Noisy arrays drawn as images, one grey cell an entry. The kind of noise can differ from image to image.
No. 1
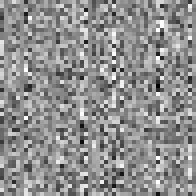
columns of uneven size
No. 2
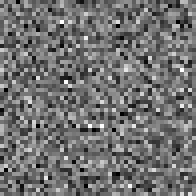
low rank plus noise
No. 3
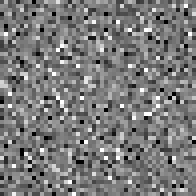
heavy tails
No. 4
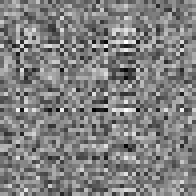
low rank plus noise
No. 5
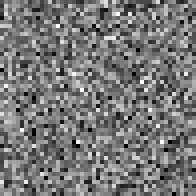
independent entries
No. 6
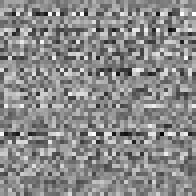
rows of uneven size
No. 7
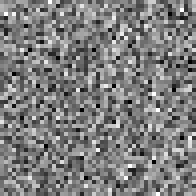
independent entries
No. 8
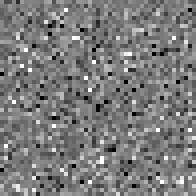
heavy tails
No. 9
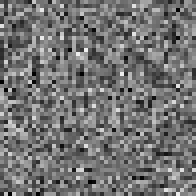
low rank plus noise
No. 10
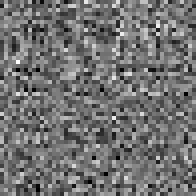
low rank plus noise
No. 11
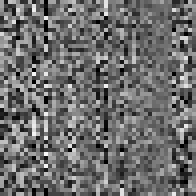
columns of uneven size
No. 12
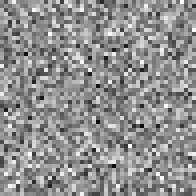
independent entries
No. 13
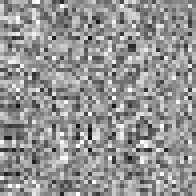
low rank plus noise
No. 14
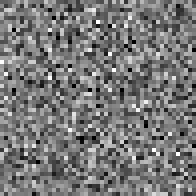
independent entries
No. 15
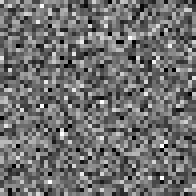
independent entries
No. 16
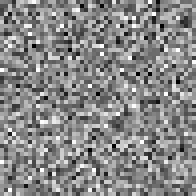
independent entries
